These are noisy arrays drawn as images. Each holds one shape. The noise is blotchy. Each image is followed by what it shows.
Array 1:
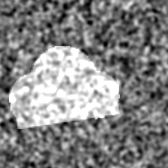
light cloud
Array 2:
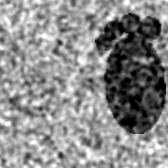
dark footprint
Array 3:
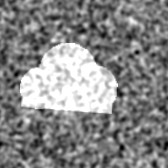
light cloud
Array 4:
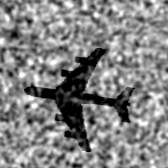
dark airplane
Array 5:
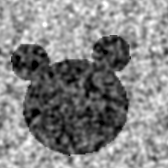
dark bear's head
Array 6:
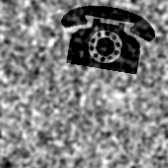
dark telephone
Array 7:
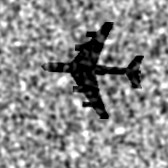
dark airplane
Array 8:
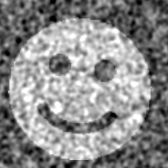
light smiling face
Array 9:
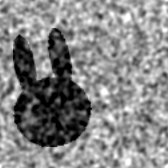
dark rabbit's head
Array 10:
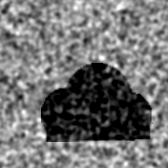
dark cloud
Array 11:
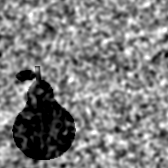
dark pear
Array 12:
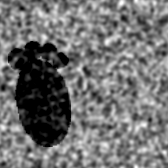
dark footprint
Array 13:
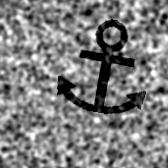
dark anchor
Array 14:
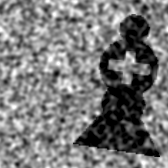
dark chess bishop
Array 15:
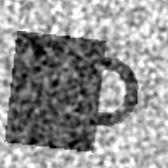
dark cup
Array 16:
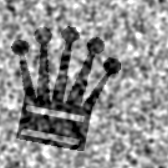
dark chess queen
